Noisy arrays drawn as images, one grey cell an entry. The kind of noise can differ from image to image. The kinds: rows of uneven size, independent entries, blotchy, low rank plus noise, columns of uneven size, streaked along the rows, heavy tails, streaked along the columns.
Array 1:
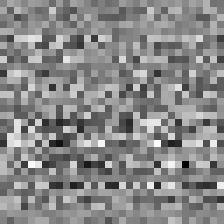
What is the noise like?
rows of uneven size
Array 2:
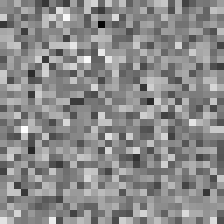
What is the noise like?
independent entries
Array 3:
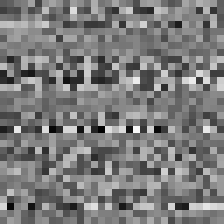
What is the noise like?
rows of uneven size
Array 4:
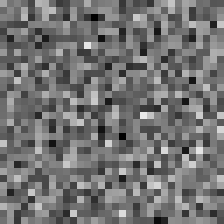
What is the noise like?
independent entries
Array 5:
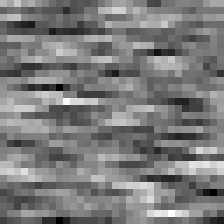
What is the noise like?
streaked along the rows
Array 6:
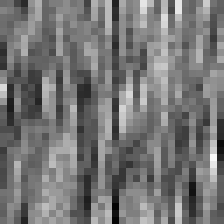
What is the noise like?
streaked along the columns
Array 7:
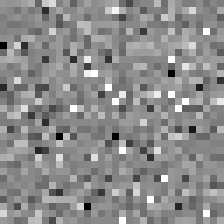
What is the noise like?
heavy tails
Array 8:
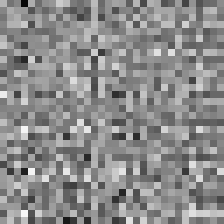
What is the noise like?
low rank plus noise
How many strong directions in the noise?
three or four
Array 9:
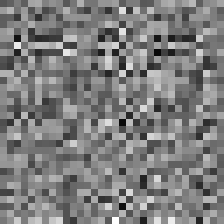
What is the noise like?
low rank plus noise
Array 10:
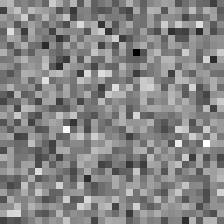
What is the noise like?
independent entries
